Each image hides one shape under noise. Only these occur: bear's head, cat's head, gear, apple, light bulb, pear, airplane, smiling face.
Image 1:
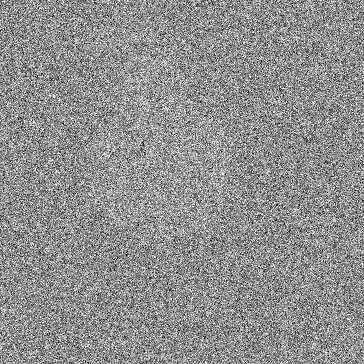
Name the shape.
pear
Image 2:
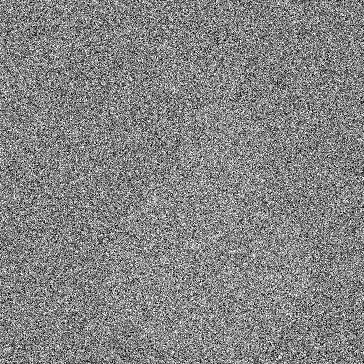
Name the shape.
pear
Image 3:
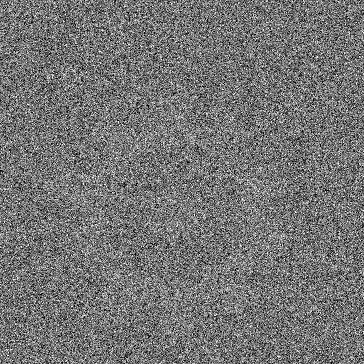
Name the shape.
gear
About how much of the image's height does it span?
two thirds
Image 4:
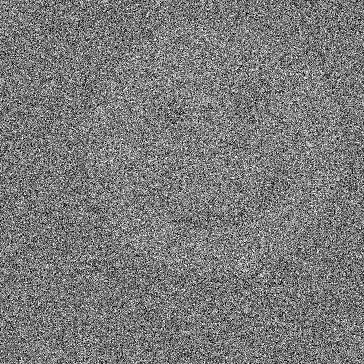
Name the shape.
smiling face
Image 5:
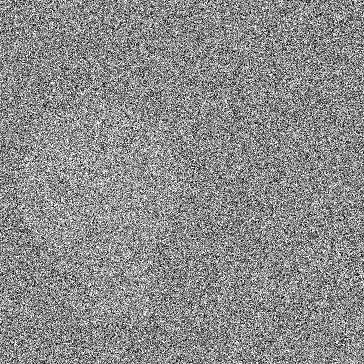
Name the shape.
light bulb
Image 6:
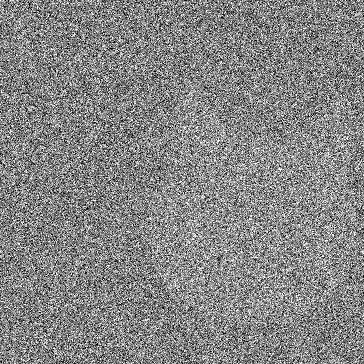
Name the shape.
cat's head
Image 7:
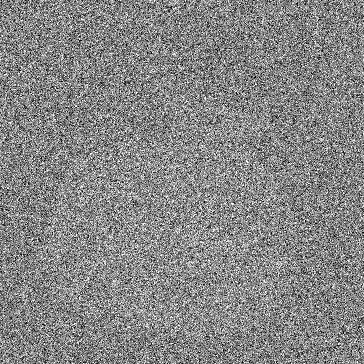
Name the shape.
apple
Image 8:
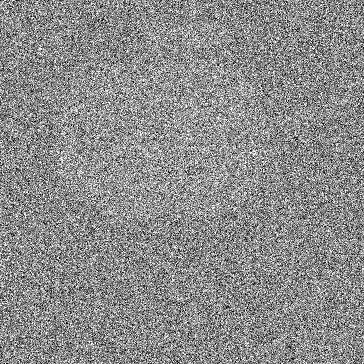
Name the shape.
apple
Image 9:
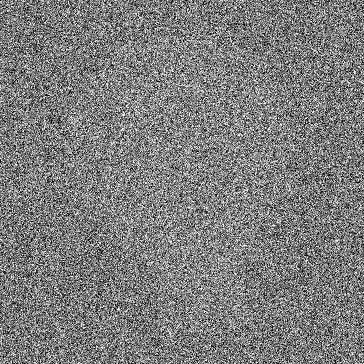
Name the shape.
light bulb
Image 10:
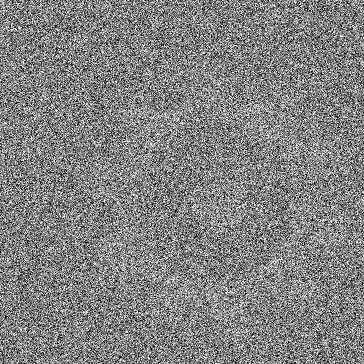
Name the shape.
gear
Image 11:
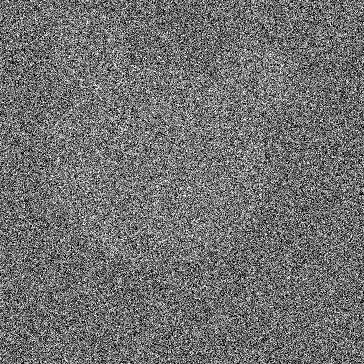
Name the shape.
bear's head
